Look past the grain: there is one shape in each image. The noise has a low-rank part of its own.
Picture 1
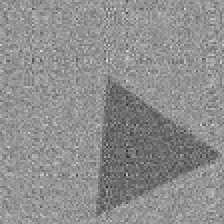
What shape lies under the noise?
triangle
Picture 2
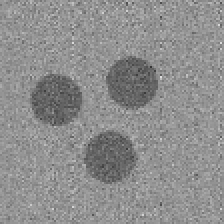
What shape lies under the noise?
three dots
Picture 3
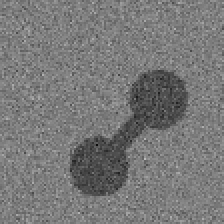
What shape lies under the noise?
dumbbell
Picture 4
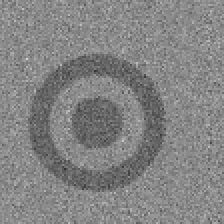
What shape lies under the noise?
bullseye
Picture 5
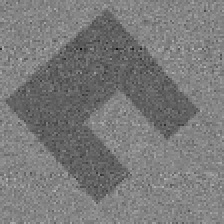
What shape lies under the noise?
square with a notch
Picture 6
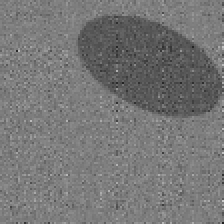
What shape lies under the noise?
ellipse
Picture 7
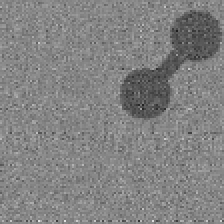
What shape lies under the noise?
dumbbell
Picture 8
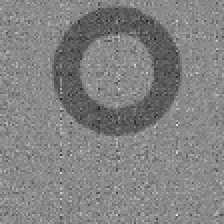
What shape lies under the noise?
ring
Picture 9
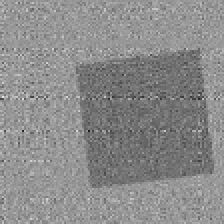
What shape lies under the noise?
square
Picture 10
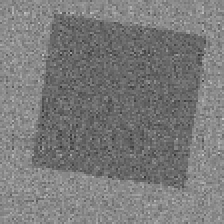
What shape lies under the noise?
square
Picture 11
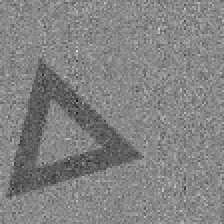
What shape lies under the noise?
triangle frame
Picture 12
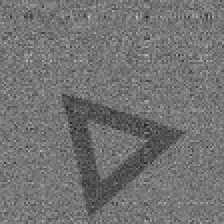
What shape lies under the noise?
triangle frame
